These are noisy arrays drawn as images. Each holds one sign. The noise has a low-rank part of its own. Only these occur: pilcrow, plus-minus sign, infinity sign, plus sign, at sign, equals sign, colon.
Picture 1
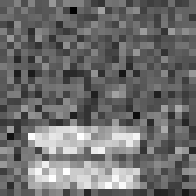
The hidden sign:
equals sign
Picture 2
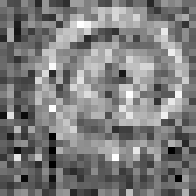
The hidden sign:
at sign
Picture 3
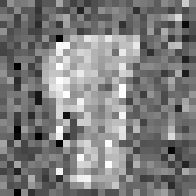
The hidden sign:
pilcrow
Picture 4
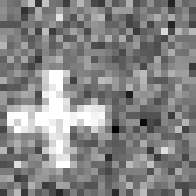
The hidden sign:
plus sign
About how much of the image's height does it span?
half
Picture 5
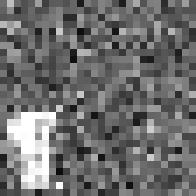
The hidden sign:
pilcrow
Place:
bottom left
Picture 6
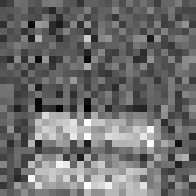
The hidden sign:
equals sign
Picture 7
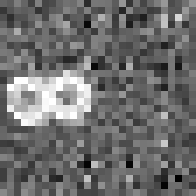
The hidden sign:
infinity sign
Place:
middle left
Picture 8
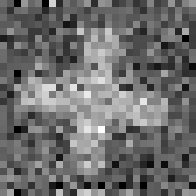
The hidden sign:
plus sign
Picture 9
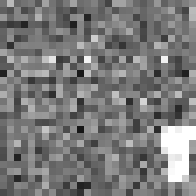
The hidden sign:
pilcrow
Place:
bottom right
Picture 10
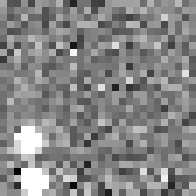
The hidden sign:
colon
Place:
bottom left
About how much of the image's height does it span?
a third
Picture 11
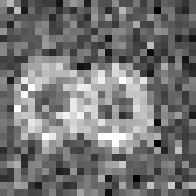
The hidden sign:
infinity sign
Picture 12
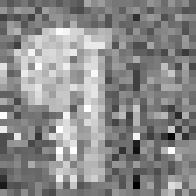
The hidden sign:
pilcrow
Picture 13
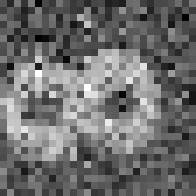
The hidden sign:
infinity sign
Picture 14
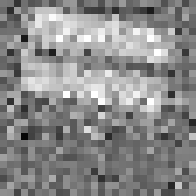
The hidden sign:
equals sign
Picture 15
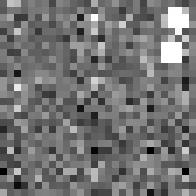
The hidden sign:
colon
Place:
top right
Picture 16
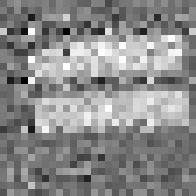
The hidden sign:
equals sign
